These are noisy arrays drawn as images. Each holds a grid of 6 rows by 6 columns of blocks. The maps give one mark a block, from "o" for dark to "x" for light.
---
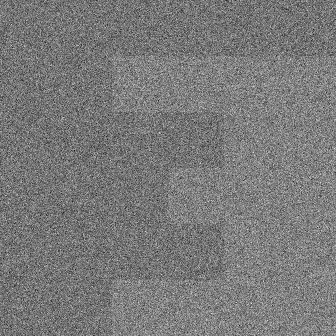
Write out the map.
o o o o o o
o o x x x x
o o o o x x
o o o x x x
o o o o x x
o o x x x x
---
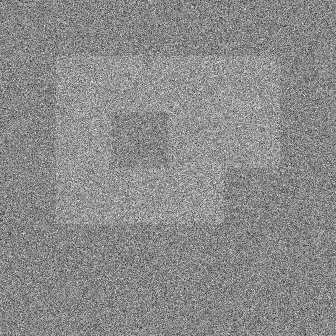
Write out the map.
o o o o o o
o x x x x o
o x o x x o
o x x x o o
o o o o o o
o o o o o o
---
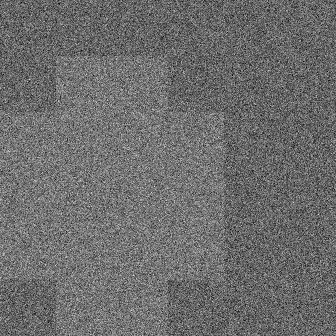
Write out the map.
o o o o o o
o x x o o o
x x x x o o
x x x x o o
x x x x o o
o x x o o o
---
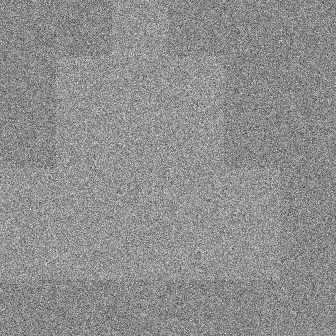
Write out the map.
o o x o o o
o x x x o o
o x x x o o
x x x x x o
x x x x x o
o o o o o o
